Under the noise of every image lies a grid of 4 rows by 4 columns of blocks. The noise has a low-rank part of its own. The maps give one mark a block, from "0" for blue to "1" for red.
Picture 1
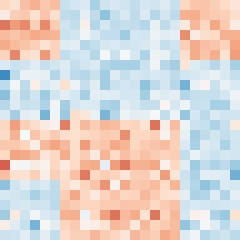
1 0 0 1
0 0 0 0
1 1 1 0
0 1 1 0
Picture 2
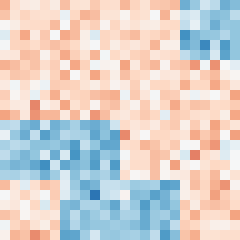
1 1 1 0
1 1 1 1
0 0 1 1
1 0 0 1
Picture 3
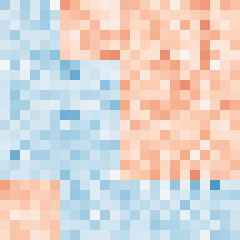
0 1 1 1
0 0 1 1
0 0 1 1
1 0 0 0
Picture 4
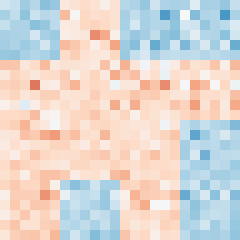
0 1 0 0
1 1 1 1
1 1 1 0
1 0 1 0
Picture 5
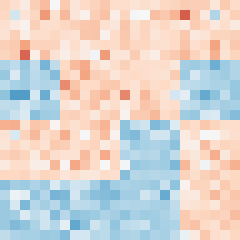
1 1 1 1
0 1 1 0
1 1 0 1
0 0 0 1
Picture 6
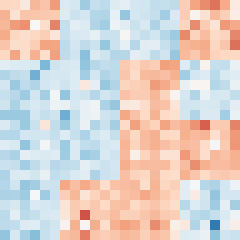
1 0 0 1
0 0 1 0
0 0 1 1
0 1 1 0
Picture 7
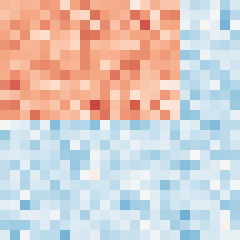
1 1 1 0
1 1 1 0
0 0 0 0
0 0 0 0
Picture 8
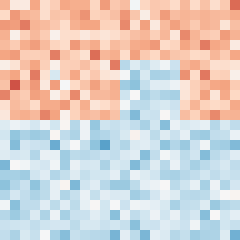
1 1 1 1
1 1 0 1
0 0 0 0
0 0 0 0
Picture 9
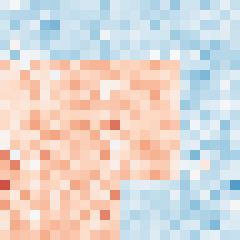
0 0 0 0
1 1 1 0
1 1 1 0
1 1 0 0
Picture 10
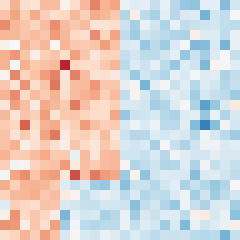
1 1 0 0
1 1 0 0
1 1 0 0
1 0 0 0
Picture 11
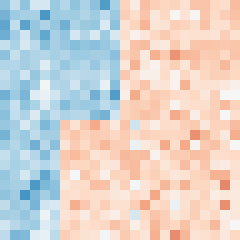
0 0 1 1
0 0 1 1
0 1 1 1
0 1 1 1
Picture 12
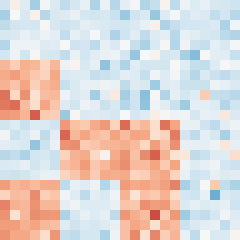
0 0 0 0
1 0 0 0
0 1 1 0
1 0 1 0
